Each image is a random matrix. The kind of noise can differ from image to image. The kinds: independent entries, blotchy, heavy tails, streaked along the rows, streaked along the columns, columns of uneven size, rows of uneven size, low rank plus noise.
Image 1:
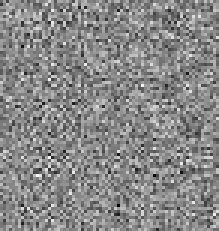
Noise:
low rank plus noise
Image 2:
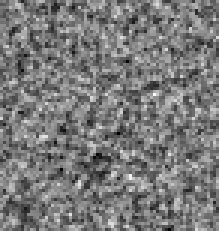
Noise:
blotchy
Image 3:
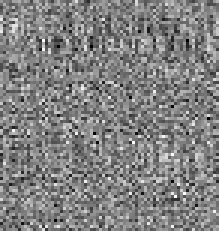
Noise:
low rank plus noise
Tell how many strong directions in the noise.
two
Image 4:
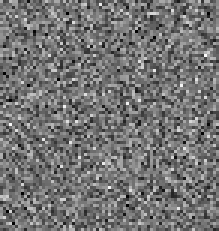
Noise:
independent entries
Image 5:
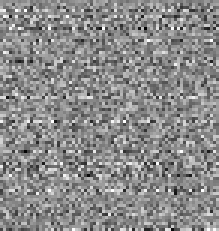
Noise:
rows of uneven size
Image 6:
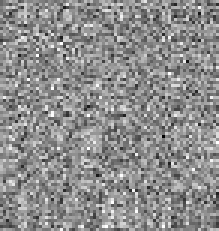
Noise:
low rank plus noise
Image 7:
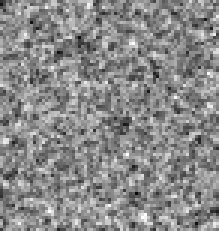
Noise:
blotchy
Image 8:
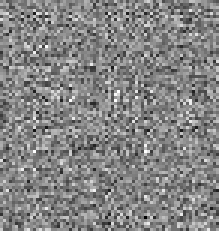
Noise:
low rank plus noise
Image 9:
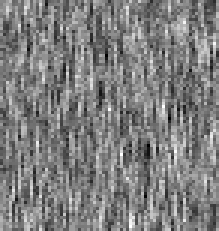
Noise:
streaked along the columns
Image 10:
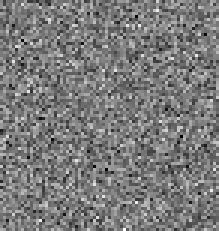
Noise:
independent entries
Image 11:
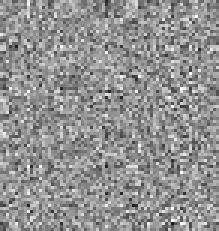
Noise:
low rank plus noise
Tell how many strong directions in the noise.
two
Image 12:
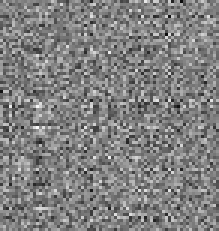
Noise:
low rank plus noise
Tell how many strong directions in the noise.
two
